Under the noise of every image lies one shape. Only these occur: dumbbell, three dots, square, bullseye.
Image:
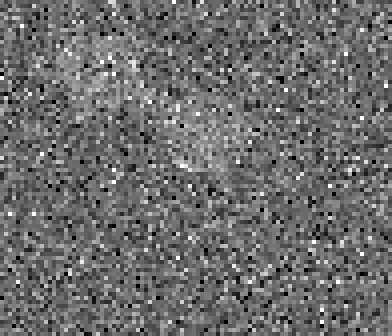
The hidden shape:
dumbbell
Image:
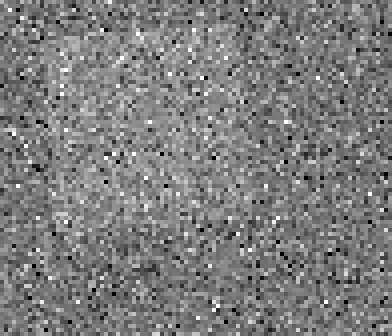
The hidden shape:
square
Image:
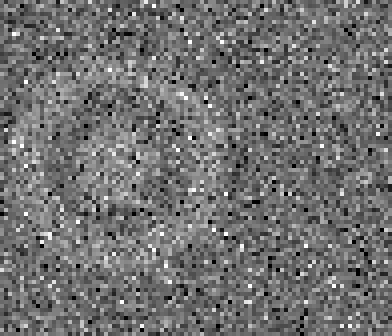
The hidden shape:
bullseye
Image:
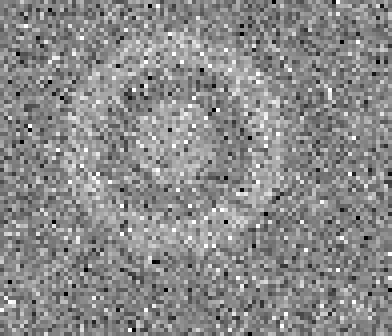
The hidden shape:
bullseye
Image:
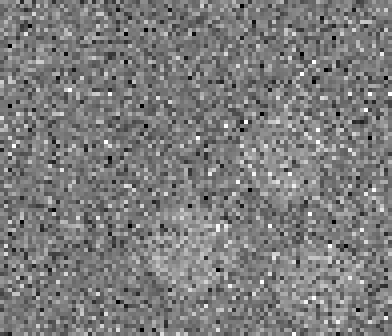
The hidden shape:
three dots
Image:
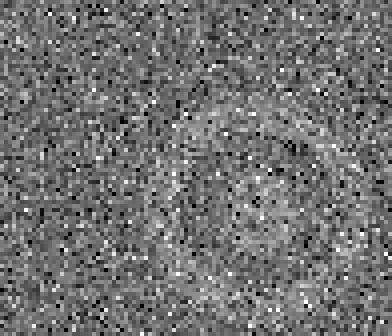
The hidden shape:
bullseye
